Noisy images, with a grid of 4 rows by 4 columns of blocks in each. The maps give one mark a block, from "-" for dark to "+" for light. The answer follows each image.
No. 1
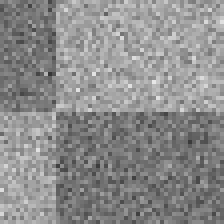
-+++
-+++
+---
+---
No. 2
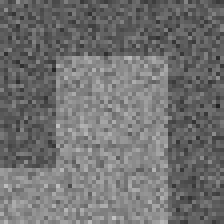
----
-++-
-++-
+++-
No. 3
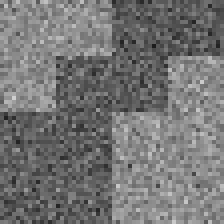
++--
+--+
--++
--++
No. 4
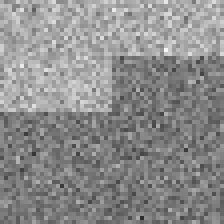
++++
++--
----
----
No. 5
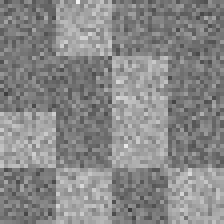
-+--
--+-
+-+-
-+-+
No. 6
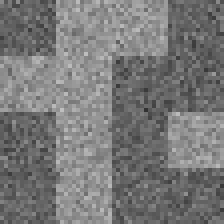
-++-
++--
-+-+
-+--
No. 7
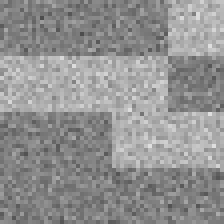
---+
+++-
--++
----
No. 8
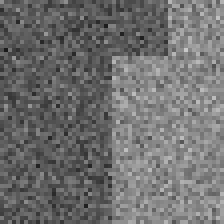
---+
--++
--++
--++
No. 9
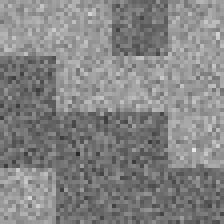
++-+
-+++
---+
+---
